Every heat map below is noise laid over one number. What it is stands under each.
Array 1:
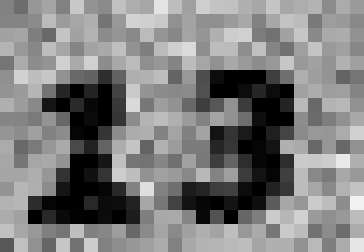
13
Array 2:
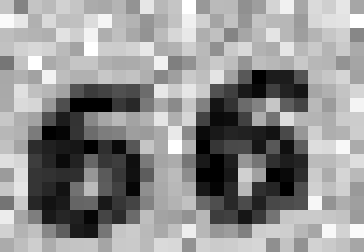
66
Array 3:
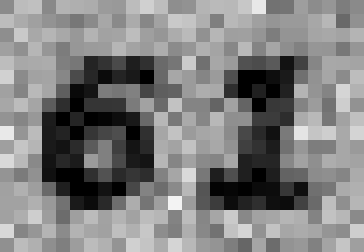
61
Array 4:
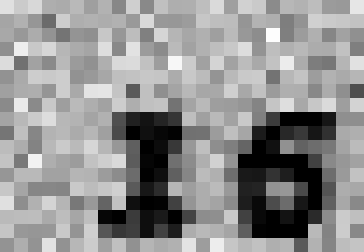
16
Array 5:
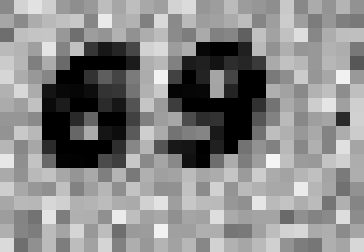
69
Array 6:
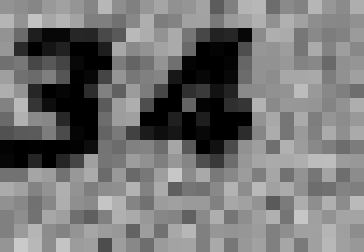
34
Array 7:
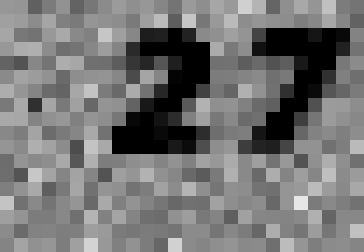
27
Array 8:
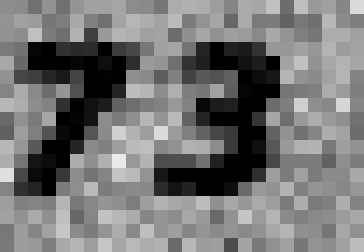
73
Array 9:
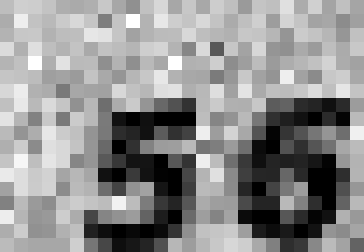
56
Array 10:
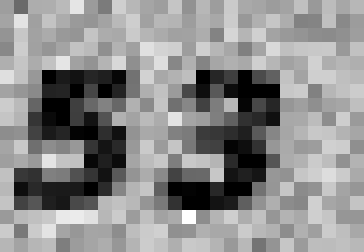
53
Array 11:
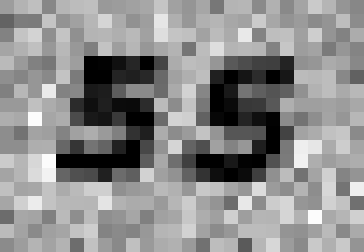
55
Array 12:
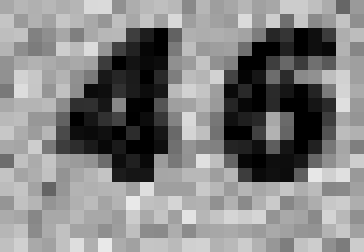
46
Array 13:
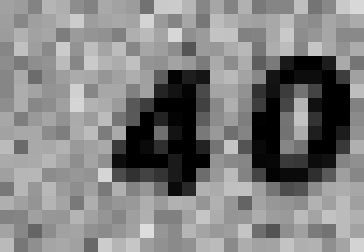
40
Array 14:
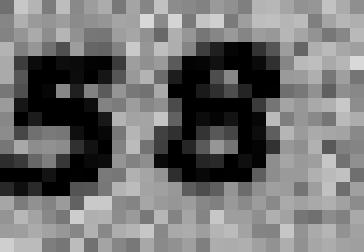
58
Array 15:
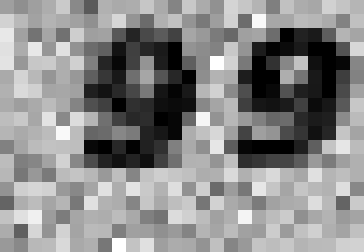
99
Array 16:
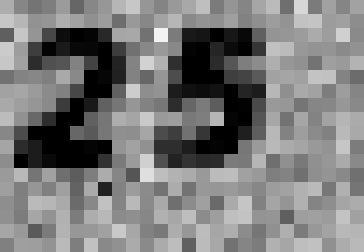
25
